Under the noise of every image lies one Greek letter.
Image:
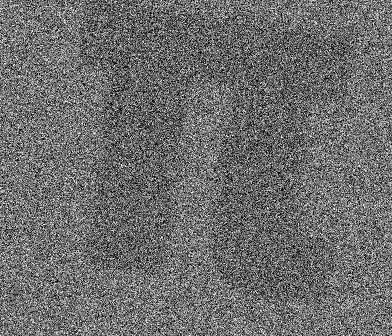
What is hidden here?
dark pi
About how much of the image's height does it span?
nearly all
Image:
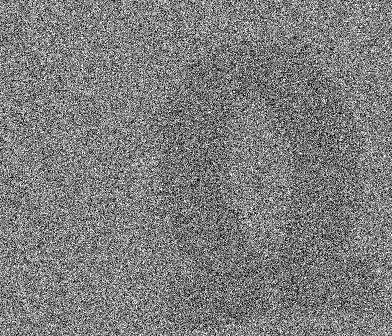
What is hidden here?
dark omega
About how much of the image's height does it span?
nearly all
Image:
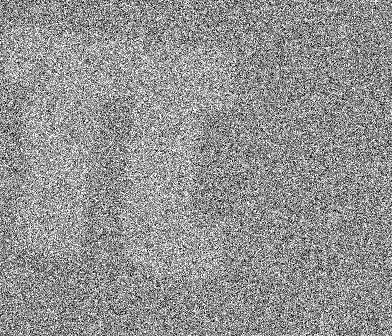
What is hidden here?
light pi
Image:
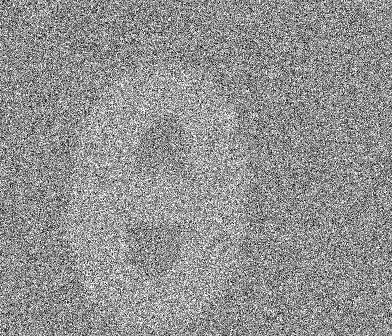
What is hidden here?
light theta
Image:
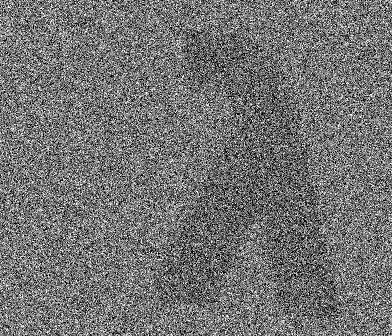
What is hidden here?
dark lambda
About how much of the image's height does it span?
nearly all
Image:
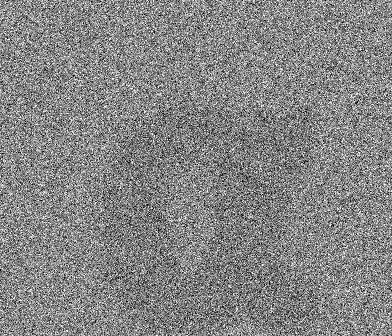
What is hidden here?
dark alpha
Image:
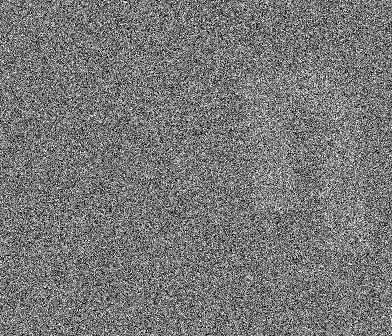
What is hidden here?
light eta
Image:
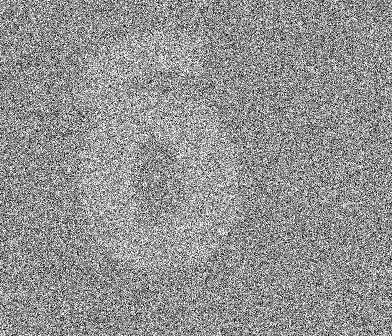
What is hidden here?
light delta
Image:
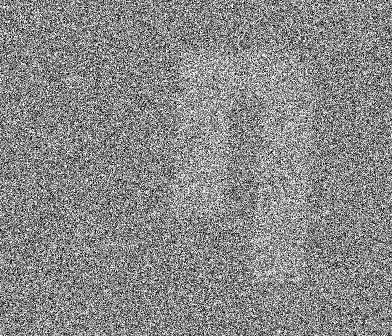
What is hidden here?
light eta
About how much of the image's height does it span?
two thirds
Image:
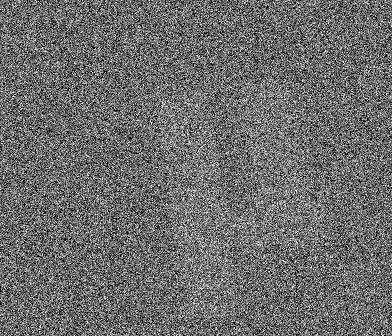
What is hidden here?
light mu
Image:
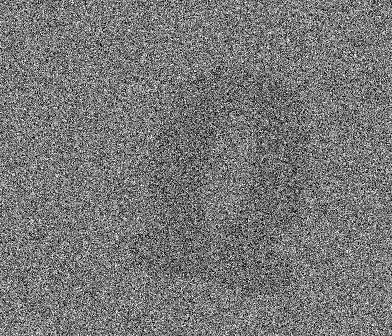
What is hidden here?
dark omega
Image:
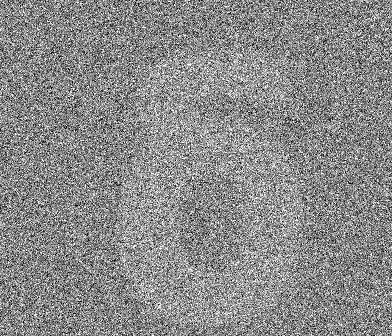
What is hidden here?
light delta
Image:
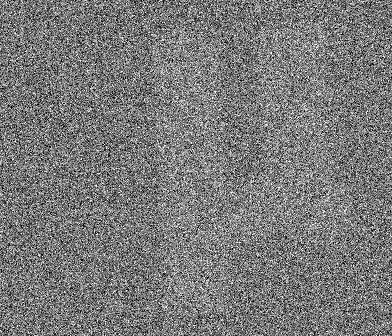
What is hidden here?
light mu
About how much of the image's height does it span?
nearly all
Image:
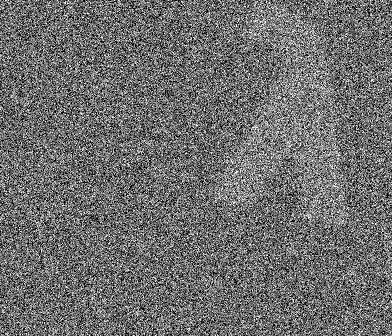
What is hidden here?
light lambda
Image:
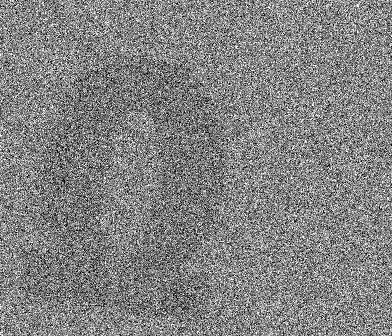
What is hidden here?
dark omega
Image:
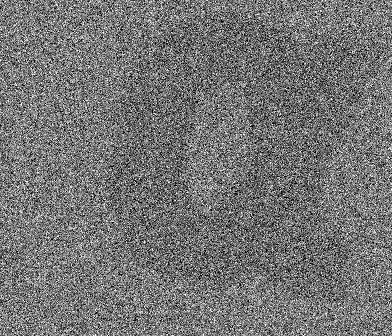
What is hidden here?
dark alpha
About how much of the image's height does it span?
nearly all
